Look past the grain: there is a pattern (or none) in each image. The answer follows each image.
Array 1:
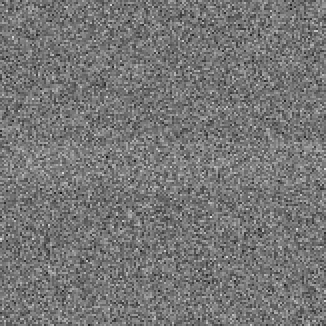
one horizontal stripe
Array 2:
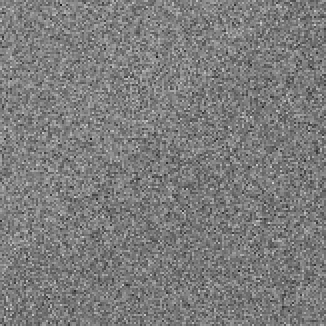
a sharp edge
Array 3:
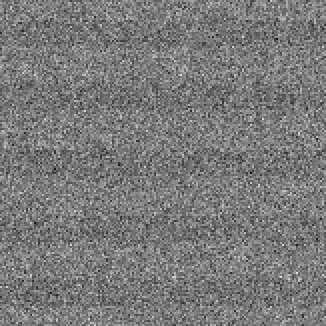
horizontal stripes
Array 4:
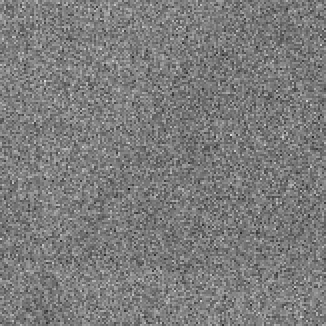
spokes from one point
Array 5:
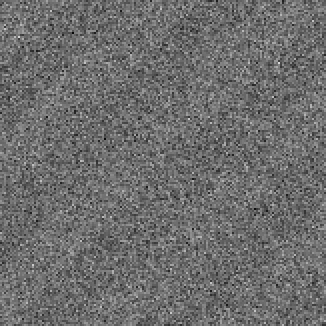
diagonal stripes
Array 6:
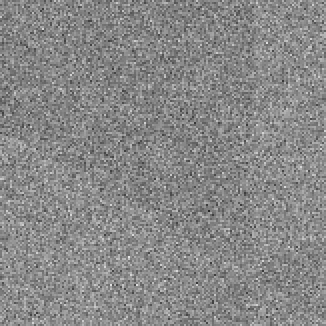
spokes from one point
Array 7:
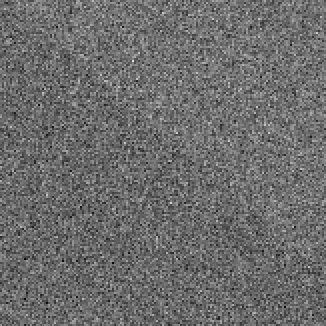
a sharp edge
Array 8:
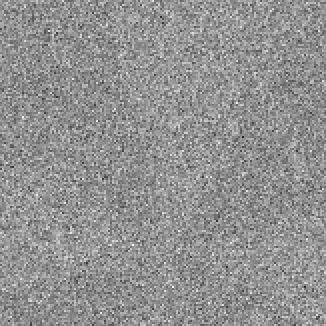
spokes from one point
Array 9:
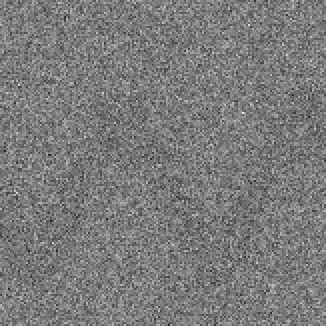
a wavy band
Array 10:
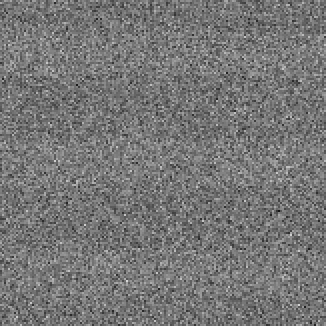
horizontal stripes
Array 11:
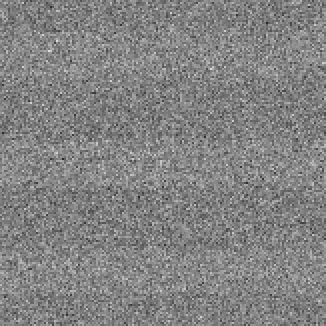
horizontal stripes
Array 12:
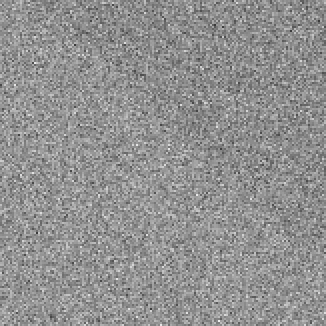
a sharp edge
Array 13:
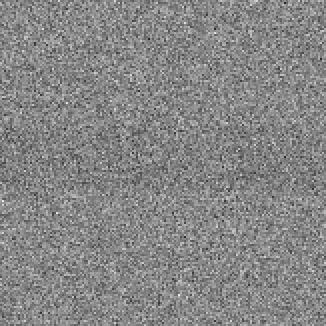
one horizontal stripe
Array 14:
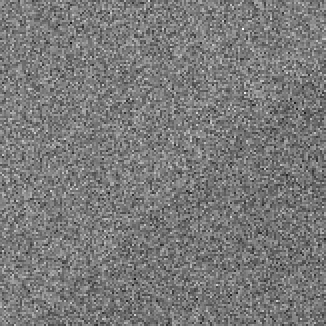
a sharp edge
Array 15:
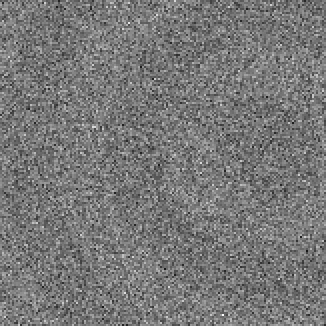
rings round one point
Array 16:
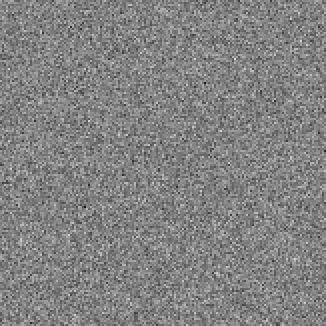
only noise
